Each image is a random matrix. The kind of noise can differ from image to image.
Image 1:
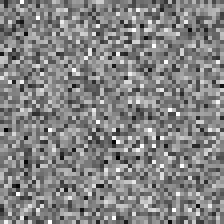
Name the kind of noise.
independent entries
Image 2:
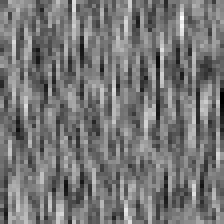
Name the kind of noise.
streaked along the columns
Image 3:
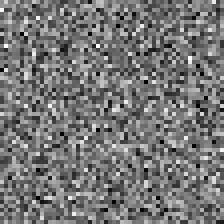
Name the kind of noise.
independent entries
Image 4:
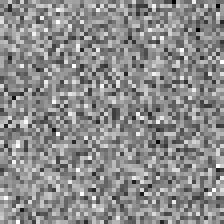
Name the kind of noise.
independent entries
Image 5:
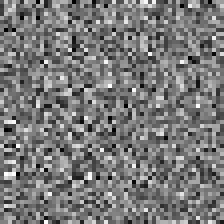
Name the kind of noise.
low rank plus noise
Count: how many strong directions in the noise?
three or four
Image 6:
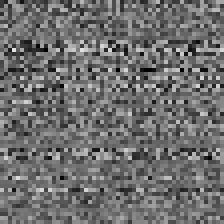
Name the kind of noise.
rows of uneven size
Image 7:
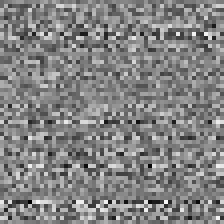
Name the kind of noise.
rows of uneven size
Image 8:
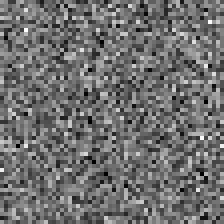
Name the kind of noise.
independent entries
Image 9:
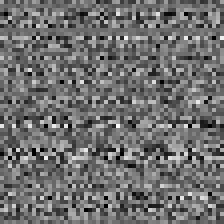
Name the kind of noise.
rows of uneven size
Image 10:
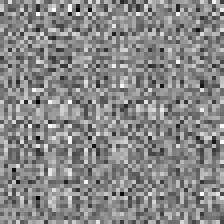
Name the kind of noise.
low rank plus noise
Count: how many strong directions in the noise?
two
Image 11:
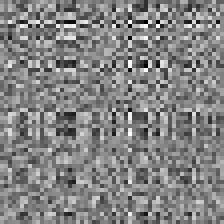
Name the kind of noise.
low rank plus noise
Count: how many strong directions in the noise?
one
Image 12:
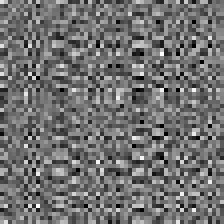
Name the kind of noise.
low rank plus noise
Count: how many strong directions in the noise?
one
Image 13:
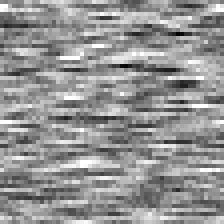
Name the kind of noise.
streaked along the rows
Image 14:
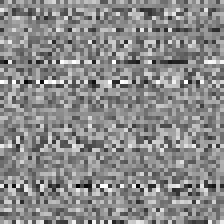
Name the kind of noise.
rows of uneven size
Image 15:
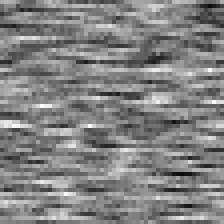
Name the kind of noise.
streaked along the rows
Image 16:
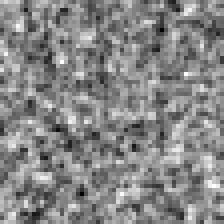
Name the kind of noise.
blotchy
